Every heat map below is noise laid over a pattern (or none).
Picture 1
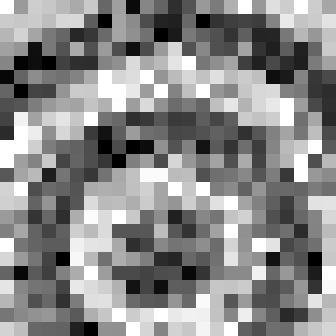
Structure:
rings round one point
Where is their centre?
bottom middle
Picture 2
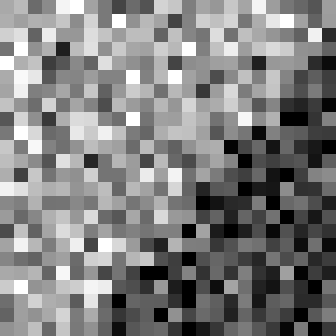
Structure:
a sharp edge
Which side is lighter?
top left
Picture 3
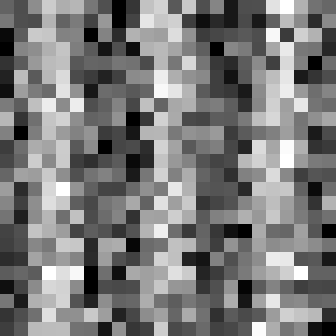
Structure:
vertical stripes
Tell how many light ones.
3
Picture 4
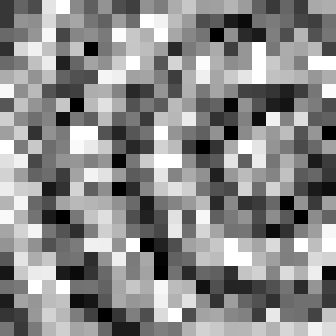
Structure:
rings round one point
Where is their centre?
middle right
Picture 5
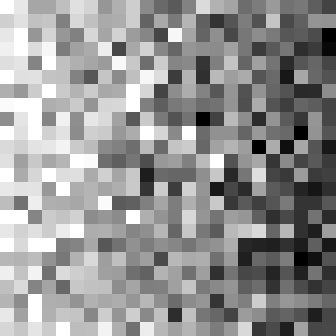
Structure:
a smooth slope
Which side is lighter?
left
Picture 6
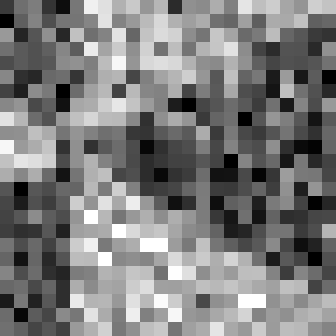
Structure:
spokes from one point
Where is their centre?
middle left
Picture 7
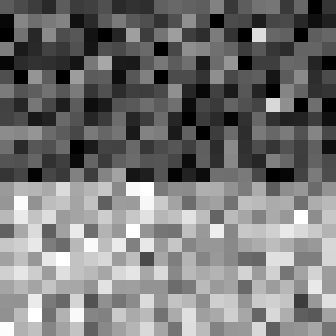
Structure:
a sharp edge
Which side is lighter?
bottom
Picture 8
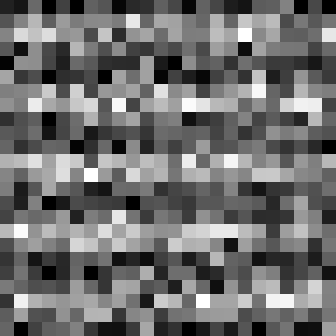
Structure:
horizontal stripes
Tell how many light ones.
5
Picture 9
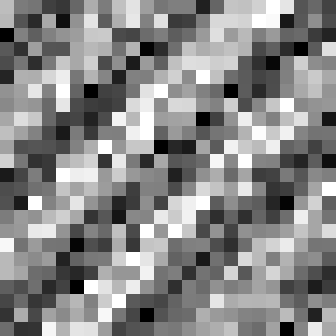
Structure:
diagonal stripes
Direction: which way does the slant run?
bottom left to top right
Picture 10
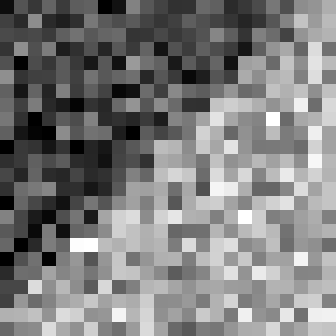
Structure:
a sharp edge
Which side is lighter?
bottom right
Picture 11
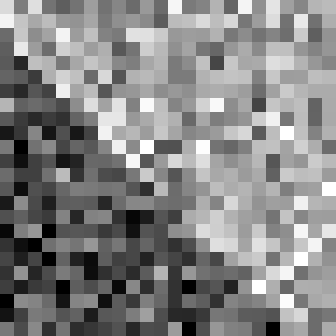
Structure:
a sharp edge
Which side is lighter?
top right
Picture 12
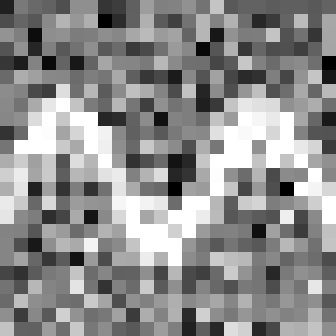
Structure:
a wavy band
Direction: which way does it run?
left to right
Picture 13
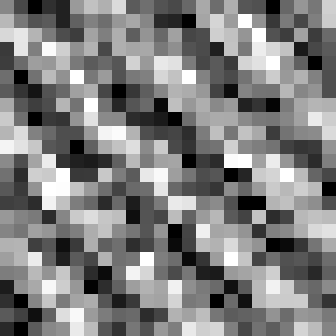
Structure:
diagonal stripes
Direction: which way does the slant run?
top left to bottom right
